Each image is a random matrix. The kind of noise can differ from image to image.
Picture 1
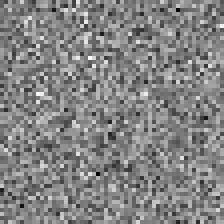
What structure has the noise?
independent entries
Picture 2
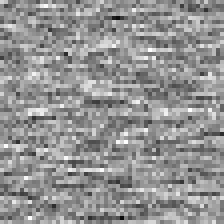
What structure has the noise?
streaked along the rows
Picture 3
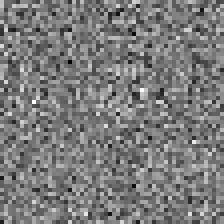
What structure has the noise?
low rank plus noise
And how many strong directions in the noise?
five to eight
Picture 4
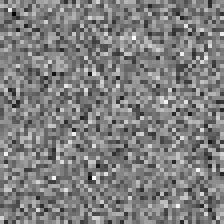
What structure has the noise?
independent entries
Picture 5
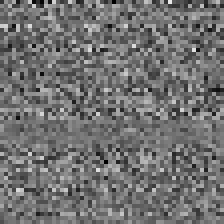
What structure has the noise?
rows of uneven size
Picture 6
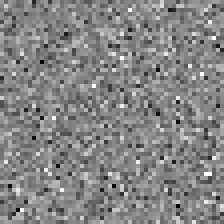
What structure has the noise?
heavy tails
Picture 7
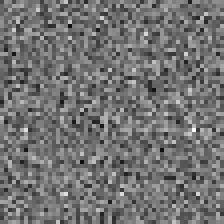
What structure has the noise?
low rank plus noise
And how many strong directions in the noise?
five to eight
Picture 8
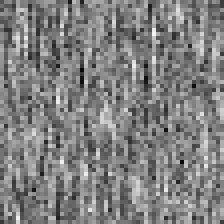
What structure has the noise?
streaked along the columns
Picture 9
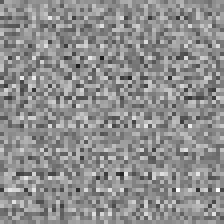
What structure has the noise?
rows of uneven size
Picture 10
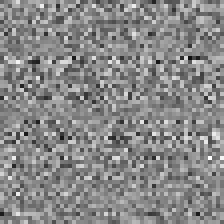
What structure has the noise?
rows of uneven size
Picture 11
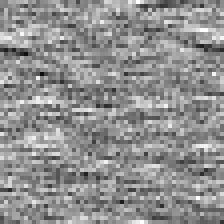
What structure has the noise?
streaked along the rows
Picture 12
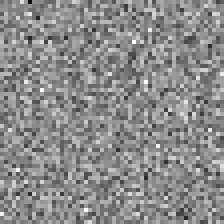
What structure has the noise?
low rank plus noise
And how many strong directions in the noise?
one
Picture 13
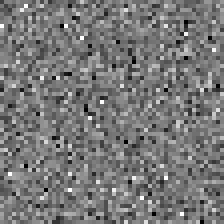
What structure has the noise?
heavy tails
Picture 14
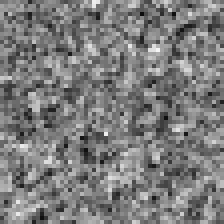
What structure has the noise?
blotchy
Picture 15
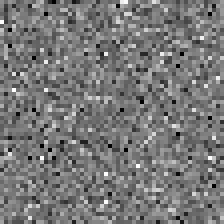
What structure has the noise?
heavy tails
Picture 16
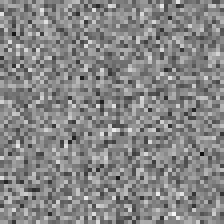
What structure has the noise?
independent entries
